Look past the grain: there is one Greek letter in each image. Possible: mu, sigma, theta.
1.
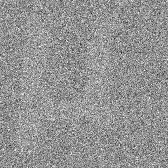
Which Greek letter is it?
mu
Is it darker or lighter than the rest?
lighter
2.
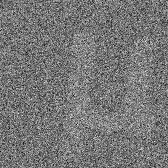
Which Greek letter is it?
mu
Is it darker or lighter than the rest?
lighter
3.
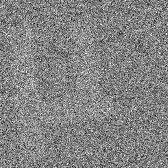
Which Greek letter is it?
mu
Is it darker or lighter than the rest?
lighter
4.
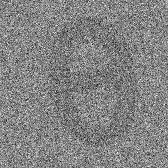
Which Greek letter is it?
theta
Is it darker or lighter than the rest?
darker
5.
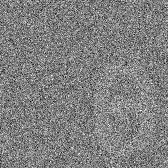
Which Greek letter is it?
theta
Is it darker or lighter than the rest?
lighter
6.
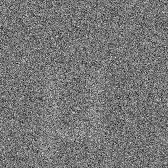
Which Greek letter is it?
mu
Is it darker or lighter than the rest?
lighter
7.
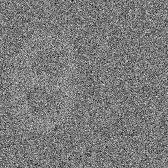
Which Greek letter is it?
theta
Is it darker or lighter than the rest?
lighter
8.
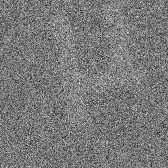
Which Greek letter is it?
mu
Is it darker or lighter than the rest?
lighter
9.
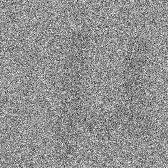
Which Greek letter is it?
mu
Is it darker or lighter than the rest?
darker
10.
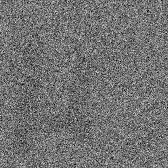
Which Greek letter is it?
mu
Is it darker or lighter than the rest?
darker
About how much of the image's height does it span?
two thirds
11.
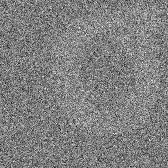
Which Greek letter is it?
sigma
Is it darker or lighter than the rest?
lighter
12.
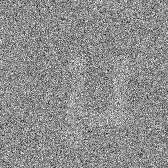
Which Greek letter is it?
mu
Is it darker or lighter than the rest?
lighter
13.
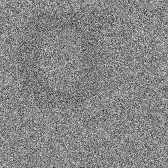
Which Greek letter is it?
sigma
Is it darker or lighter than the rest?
darker
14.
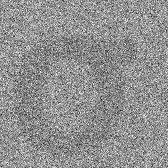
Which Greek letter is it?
sigma
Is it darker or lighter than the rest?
darker
